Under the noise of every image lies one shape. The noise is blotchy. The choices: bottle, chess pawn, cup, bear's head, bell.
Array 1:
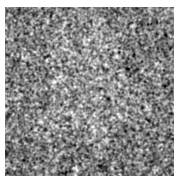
bell
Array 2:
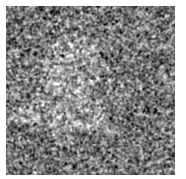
bell
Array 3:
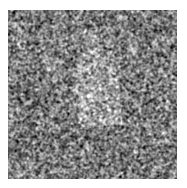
bottle
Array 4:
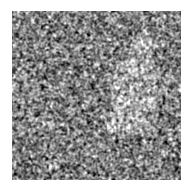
bottle
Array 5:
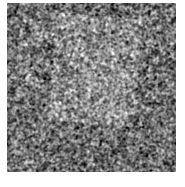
cup
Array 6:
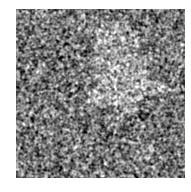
bell
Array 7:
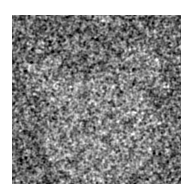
bear's head
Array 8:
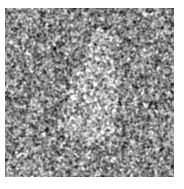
bottle
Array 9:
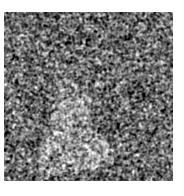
chess pawn
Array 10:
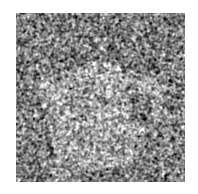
cup
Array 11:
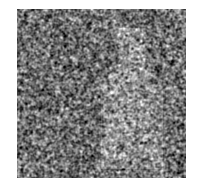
bottle
